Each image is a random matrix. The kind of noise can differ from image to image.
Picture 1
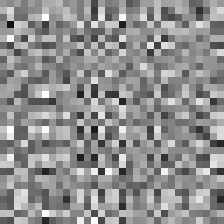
low rank plus noise
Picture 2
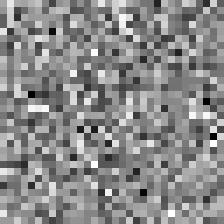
independent entries
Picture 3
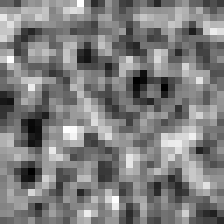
blotchy
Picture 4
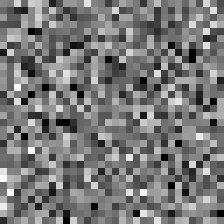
independent entries
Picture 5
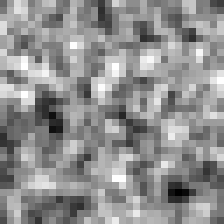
blotchy
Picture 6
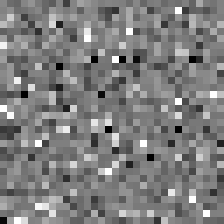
heavy tails
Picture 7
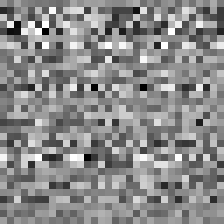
rows of uneven size
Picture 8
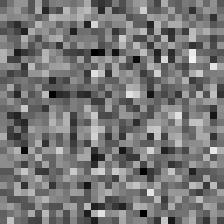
low rank plus noise
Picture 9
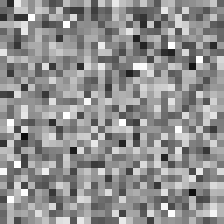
independent entries
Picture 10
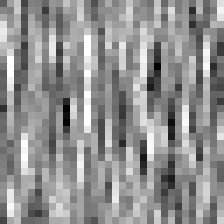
streaked along the columns
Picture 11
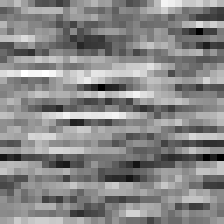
streaked along the rows
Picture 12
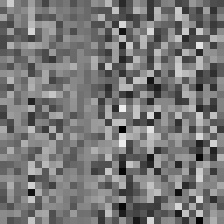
columns of uneven size
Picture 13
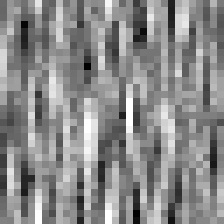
streaked along the columns
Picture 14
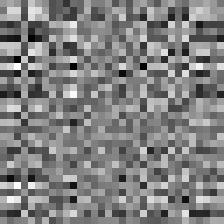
low rank plus noise
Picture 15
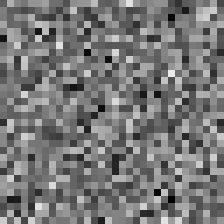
independent entries
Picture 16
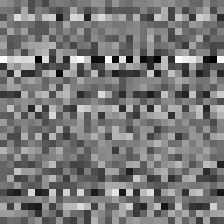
rows of uneven size
